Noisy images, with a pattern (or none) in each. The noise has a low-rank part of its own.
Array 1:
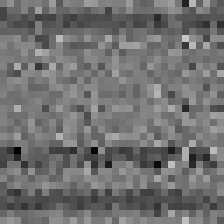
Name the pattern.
bands of rows
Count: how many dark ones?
3
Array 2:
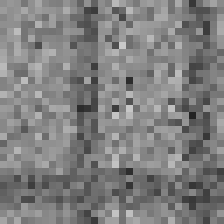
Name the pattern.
bands of rows crossing bands of columns
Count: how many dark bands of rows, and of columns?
1 and 2
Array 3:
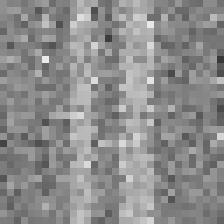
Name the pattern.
bands of columns
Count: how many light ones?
2
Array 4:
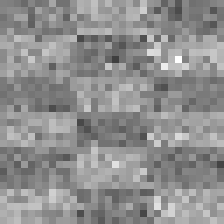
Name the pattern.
a checkerboard
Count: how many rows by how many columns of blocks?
6 by 3
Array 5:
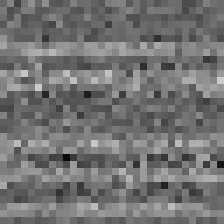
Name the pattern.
bands of rows
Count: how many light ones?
5
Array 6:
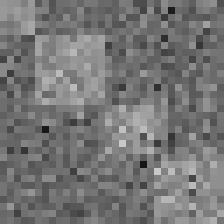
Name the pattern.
blocks along the diagonal
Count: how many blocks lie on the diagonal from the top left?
4
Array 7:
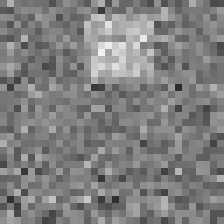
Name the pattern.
one block
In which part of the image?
top middle
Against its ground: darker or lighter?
lighter
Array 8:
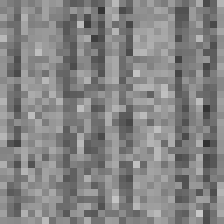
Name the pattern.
bands of columns
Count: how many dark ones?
6
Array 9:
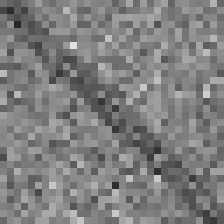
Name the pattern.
a diagonal band
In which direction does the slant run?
top left to bottom right
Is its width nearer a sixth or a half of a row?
a sixth
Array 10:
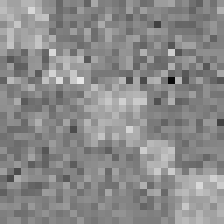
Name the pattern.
blocks along the diagonal
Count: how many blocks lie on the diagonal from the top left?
5
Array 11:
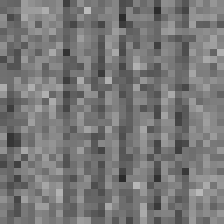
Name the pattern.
bands of columns
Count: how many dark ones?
6
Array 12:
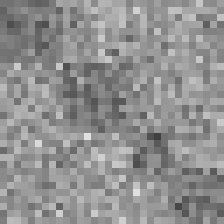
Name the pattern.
blocks along the diagonal
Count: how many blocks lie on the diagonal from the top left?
4
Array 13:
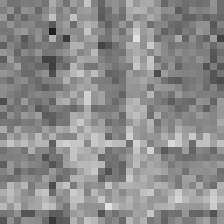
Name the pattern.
bands of rows crossing bands of columns
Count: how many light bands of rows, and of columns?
2 and 2
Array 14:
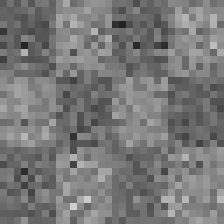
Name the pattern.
a checkerboard
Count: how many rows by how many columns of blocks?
3 by 4
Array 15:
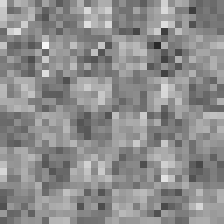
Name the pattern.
a checkerboard
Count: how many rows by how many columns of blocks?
6 by 6
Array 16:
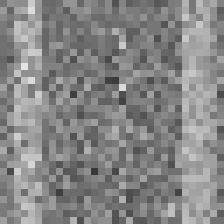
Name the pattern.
bands of columns
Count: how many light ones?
2
